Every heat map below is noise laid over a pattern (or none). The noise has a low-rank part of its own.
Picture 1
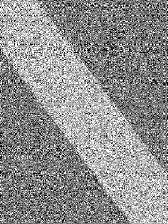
a diagonal band
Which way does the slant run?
top left to bottom right
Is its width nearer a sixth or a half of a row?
a half
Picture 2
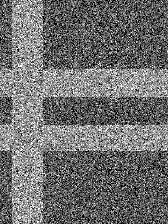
bands of rows crossing bands of columns
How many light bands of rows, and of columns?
2 and 1
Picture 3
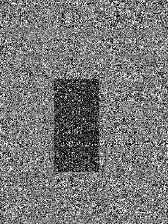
one block
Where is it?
centre
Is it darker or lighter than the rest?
darker
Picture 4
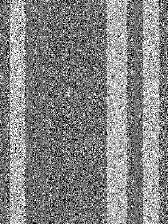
bands of columns
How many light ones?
3
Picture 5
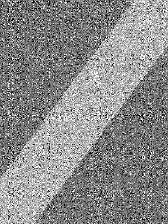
a diagonal band
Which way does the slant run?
bottom left to top right
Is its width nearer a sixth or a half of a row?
a half
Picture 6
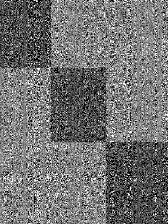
blocks along the diagonal
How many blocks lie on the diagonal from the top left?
3
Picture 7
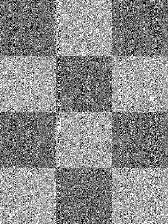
a checkerboard
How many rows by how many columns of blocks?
4 by 3
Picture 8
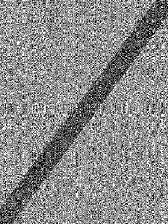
a diagonal band
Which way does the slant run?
bottom left to top right
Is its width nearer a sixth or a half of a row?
a sixth
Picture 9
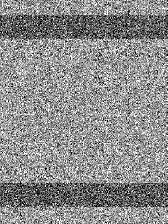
bands of rows
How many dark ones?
2
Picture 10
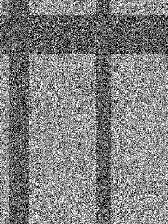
bands of rows crossing bands of columns
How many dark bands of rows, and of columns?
1 and 2
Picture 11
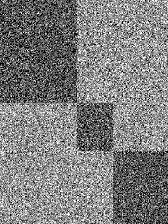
blocks along the diagonal
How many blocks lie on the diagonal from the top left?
3
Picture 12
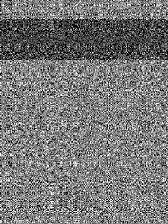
one band of rows
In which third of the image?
top
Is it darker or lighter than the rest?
darker
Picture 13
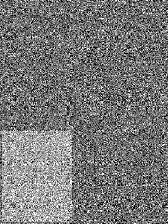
one block
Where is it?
bottom left
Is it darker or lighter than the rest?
lighter
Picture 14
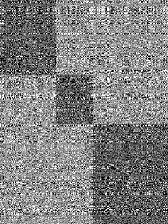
blocks along the diagonal
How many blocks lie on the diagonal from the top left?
3
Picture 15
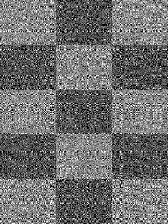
a checkerboard
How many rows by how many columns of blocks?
5 by 3
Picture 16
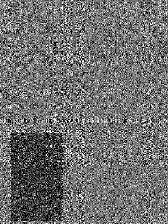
one block
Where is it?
bottom left
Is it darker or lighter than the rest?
darker
